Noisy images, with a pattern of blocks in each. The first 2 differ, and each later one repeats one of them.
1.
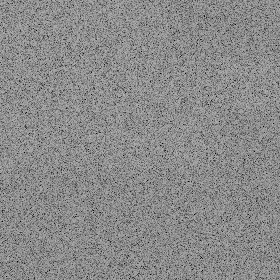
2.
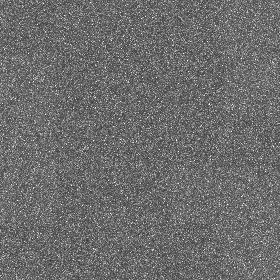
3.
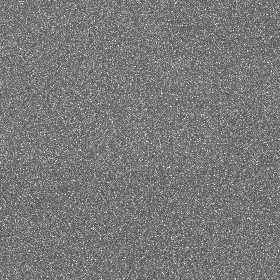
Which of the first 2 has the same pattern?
1
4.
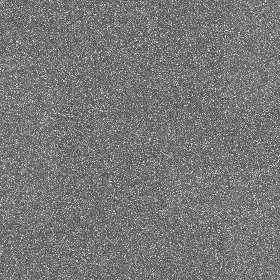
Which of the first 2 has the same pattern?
2
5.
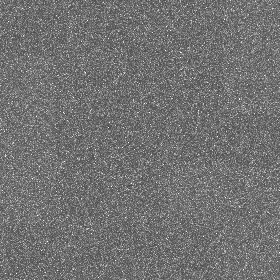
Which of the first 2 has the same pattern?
2
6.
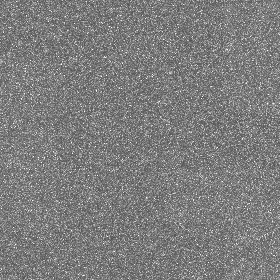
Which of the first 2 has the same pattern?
2
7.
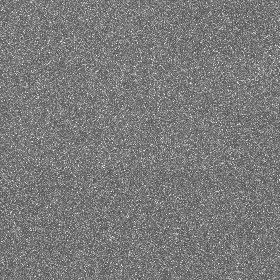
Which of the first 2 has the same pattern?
1
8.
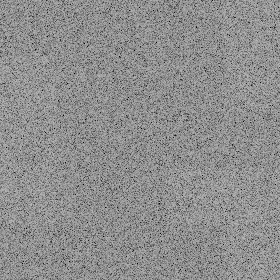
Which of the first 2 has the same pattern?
2
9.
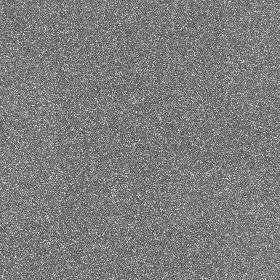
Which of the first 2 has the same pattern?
2
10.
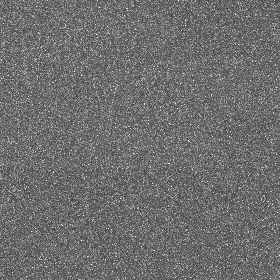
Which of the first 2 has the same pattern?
1
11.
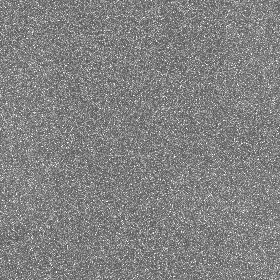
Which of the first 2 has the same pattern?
2
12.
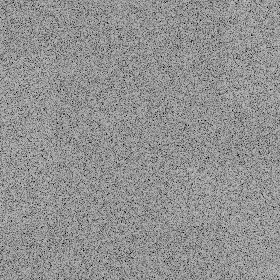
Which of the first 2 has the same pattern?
2
